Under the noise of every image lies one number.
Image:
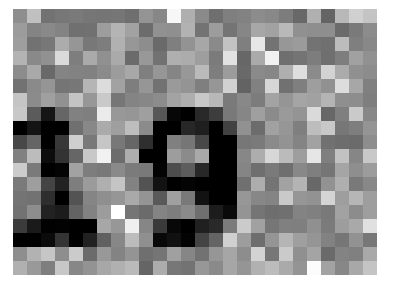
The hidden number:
19
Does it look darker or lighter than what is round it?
darker
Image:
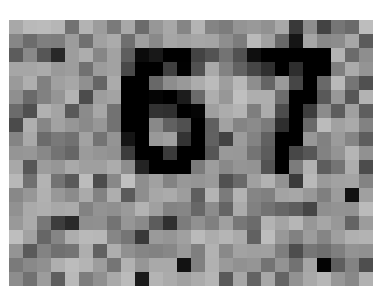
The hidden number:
67
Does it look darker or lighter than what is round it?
darker
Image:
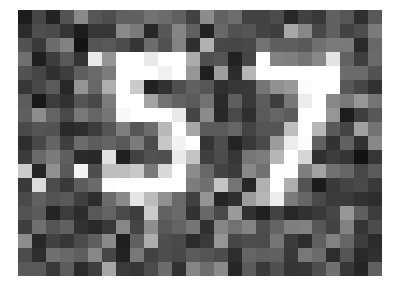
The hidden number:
57
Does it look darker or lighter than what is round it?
lighter
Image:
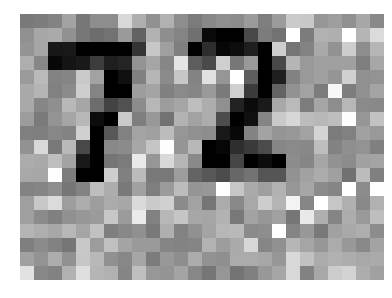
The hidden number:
72
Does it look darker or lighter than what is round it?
darker
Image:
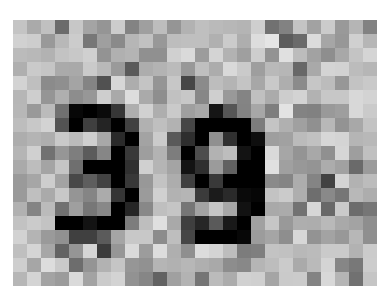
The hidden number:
39
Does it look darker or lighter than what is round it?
darker
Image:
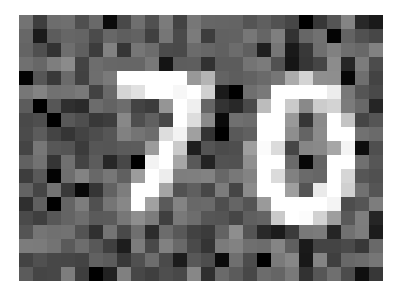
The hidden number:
70
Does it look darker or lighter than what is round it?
lighter
